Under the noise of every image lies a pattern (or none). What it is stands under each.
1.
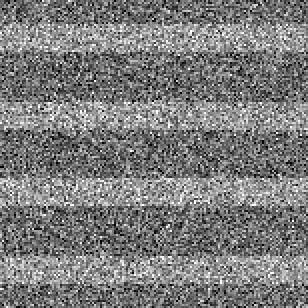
horizontal stripes
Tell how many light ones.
4
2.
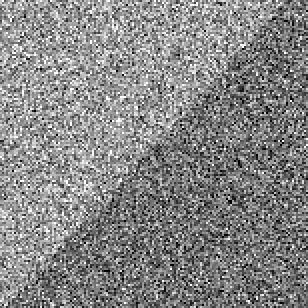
a sharp edge
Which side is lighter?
top left
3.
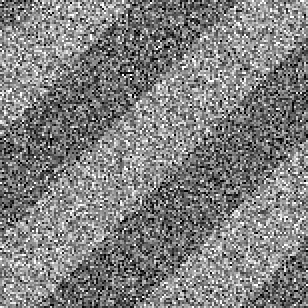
diagonal stripes
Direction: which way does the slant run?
bottom left to top right
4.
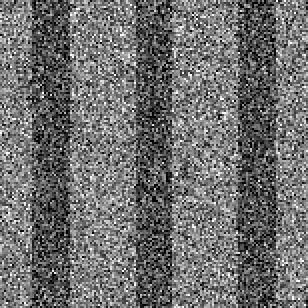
vertical stripes
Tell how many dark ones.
3
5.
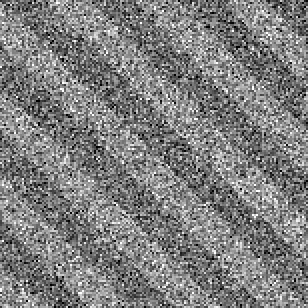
diagonal stripes
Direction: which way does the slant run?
top left to bottom right
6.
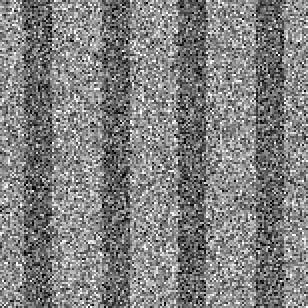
vertical stripes
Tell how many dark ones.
4
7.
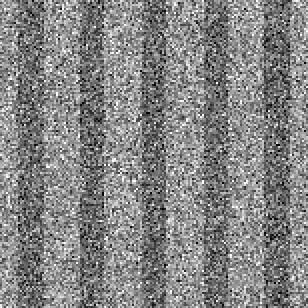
vertical stripes
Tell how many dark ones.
5
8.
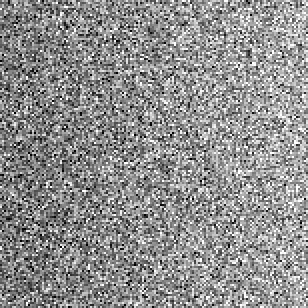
a smooth slope
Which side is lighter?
right
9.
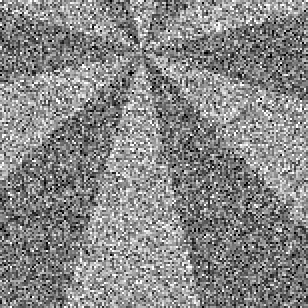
spokes from one point
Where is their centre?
top middle
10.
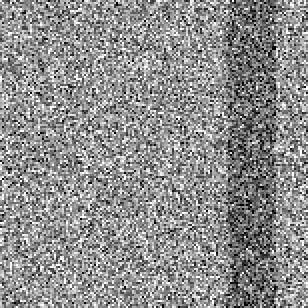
one vertical stripe
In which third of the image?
right
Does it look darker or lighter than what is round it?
darker
